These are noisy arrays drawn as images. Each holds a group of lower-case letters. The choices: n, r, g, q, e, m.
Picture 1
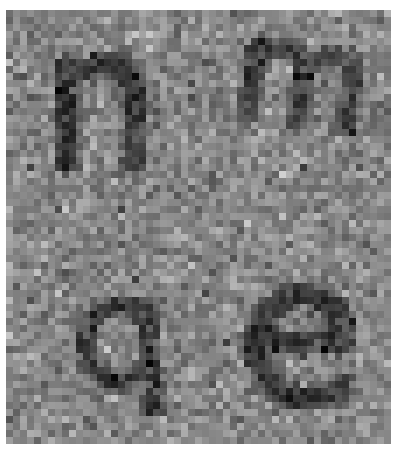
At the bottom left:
q
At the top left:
n
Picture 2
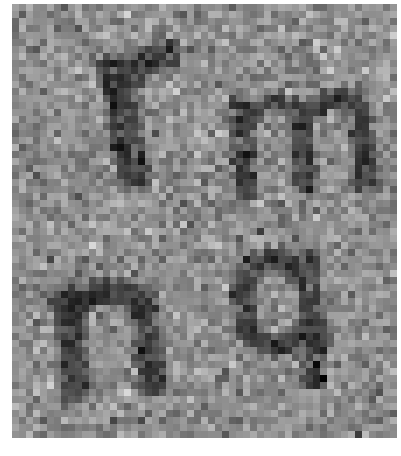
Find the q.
bottom right
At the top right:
m
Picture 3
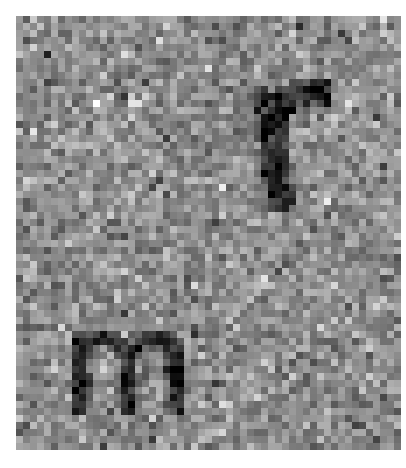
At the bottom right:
nothing
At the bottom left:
m
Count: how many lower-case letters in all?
2
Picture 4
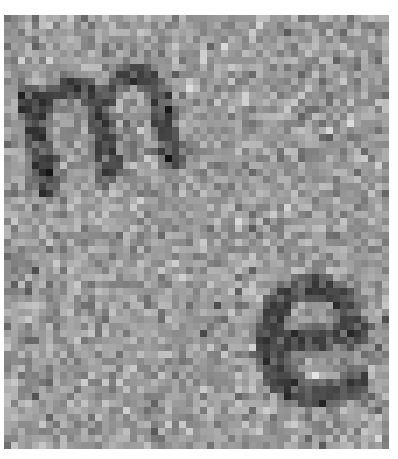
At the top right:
nothing
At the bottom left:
nothing
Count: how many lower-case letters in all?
2
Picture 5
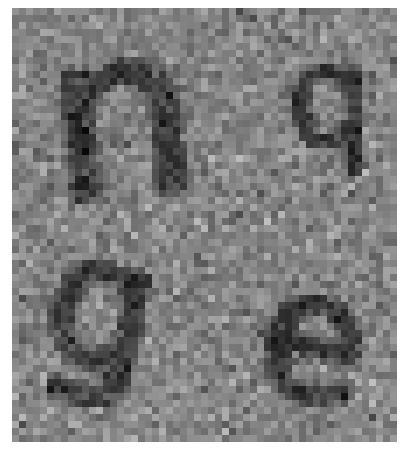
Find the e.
bottom right
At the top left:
n
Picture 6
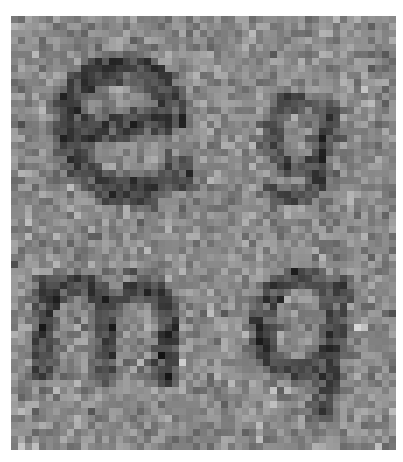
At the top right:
g
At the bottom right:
q
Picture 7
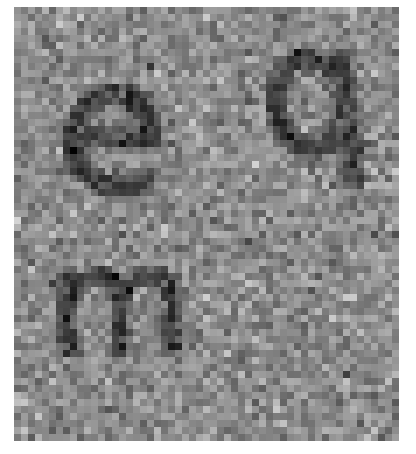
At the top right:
q
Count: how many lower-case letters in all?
3
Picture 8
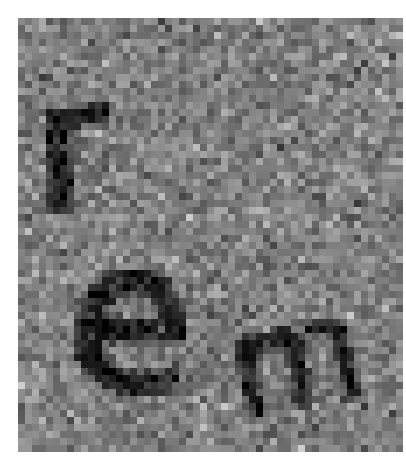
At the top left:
r
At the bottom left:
e
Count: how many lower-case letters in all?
3
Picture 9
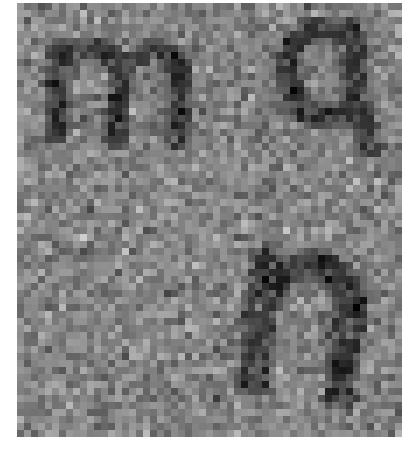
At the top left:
m
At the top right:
q
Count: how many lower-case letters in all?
3
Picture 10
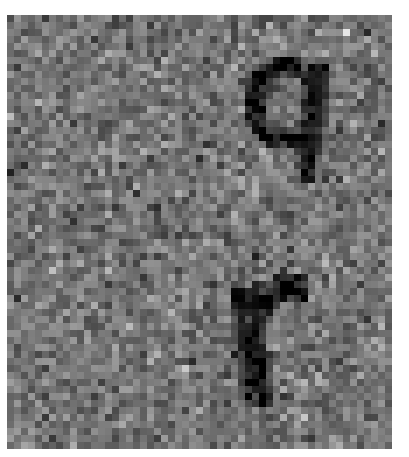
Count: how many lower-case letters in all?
2
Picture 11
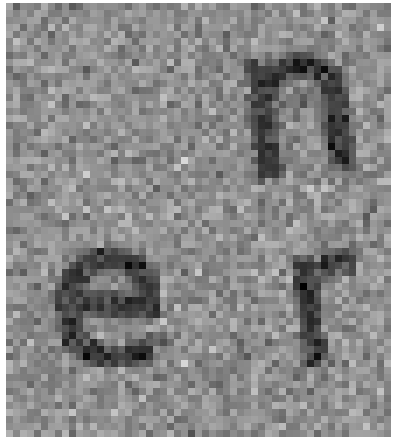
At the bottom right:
r
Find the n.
top right
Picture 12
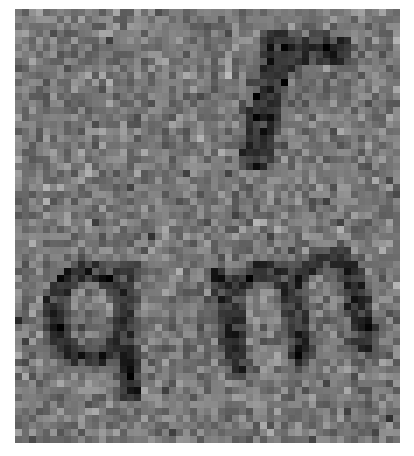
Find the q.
bottom left
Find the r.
top right
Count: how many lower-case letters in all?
3
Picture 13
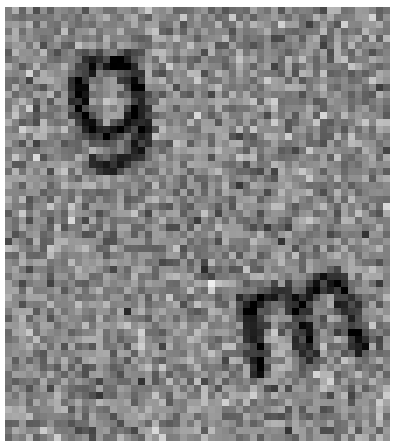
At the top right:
nothing
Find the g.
top left
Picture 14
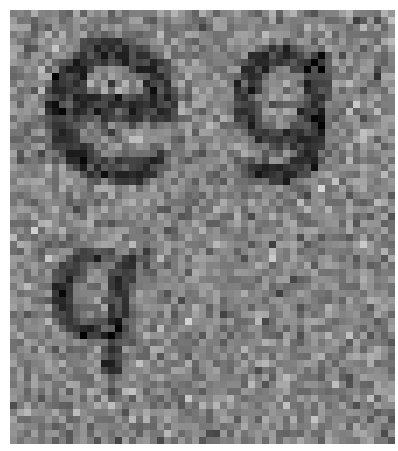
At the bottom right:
nothing
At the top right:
g
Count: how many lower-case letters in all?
3
